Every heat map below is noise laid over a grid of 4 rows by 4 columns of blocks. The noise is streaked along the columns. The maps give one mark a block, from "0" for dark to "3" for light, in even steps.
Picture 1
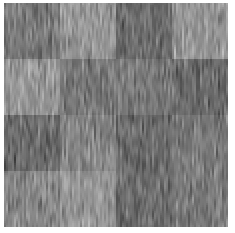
1 3 0 3
3 1 1 0
0 2 0 1
2 3 0 1
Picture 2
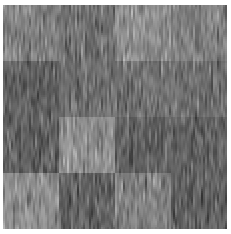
2 1 3 2
0 1 1 1
0 3 0 0
3 0 2 0
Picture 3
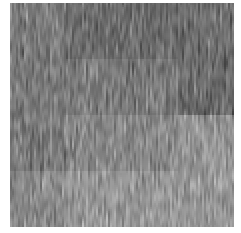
1 0 0 0
1 1 1 0
1 2 2 3
2 3 3 3
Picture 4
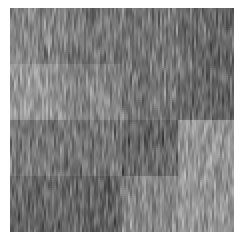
2 1 1 0
3 2 1 0
1 1 0 3
0 0 2 3
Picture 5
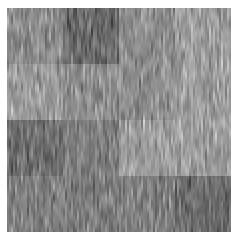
2 0 2 3
3 2 2 3
0 1 3 3
1 1 1 0
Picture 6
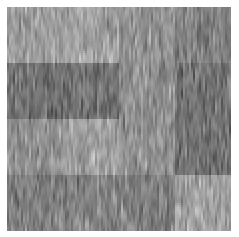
3 3 2 1
0 0 2 0
2 3 2 0
1 1 1 3
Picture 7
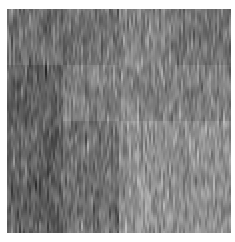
1 1 2 1
0 2 2 2
0 1 3 3
0 1 3 3
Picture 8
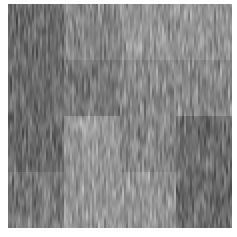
0 2 3 3
0 1 2 2
0 3 2 0
1 3 3 0
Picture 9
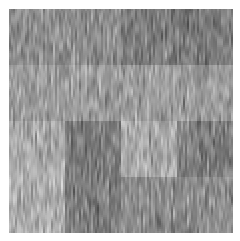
1 1 0 0
2 2 2 2
3 0 3 0
3 0 1 1
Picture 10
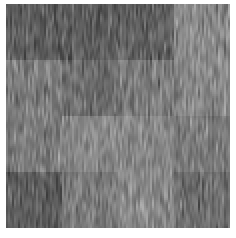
0 0 0 3
2 1 2 3
2 3 3 2
0 2 3 1
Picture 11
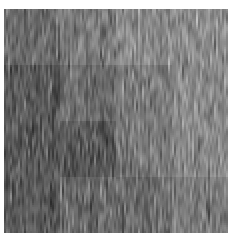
1 2 3 3
0 1 2 3
0 0 2 3
0 1 1 2
